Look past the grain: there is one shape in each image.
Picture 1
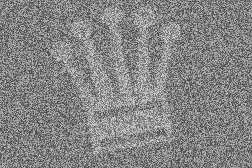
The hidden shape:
chess queen
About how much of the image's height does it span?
nearly all
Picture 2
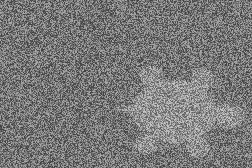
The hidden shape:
turtle
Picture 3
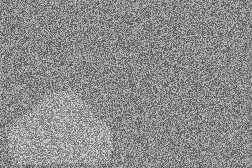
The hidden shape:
cloud
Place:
bottom left
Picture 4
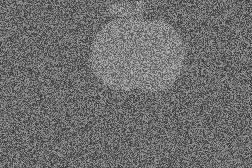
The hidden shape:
apple
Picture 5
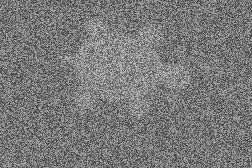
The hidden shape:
turtle
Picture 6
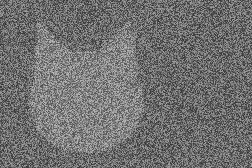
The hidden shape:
cat's head
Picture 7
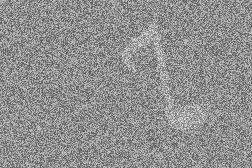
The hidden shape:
musical note
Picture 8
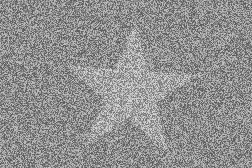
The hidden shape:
star
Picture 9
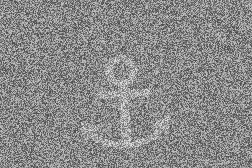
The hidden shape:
anchor
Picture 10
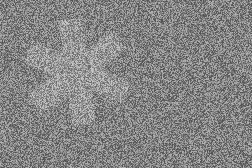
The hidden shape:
asterisk
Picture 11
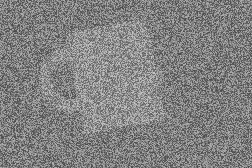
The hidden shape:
cup
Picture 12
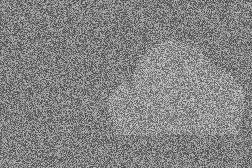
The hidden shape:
cloud
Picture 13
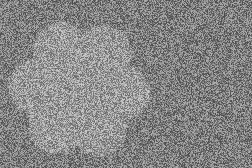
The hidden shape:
flower
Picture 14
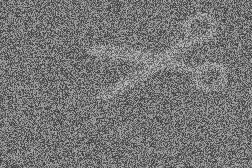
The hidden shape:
pair of scissors
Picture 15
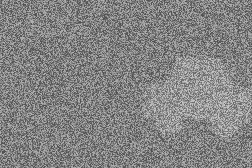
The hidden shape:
car
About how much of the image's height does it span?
half
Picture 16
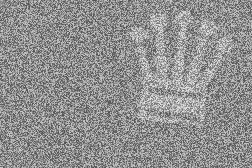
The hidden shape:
chess queen
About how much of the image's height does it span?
two thirds
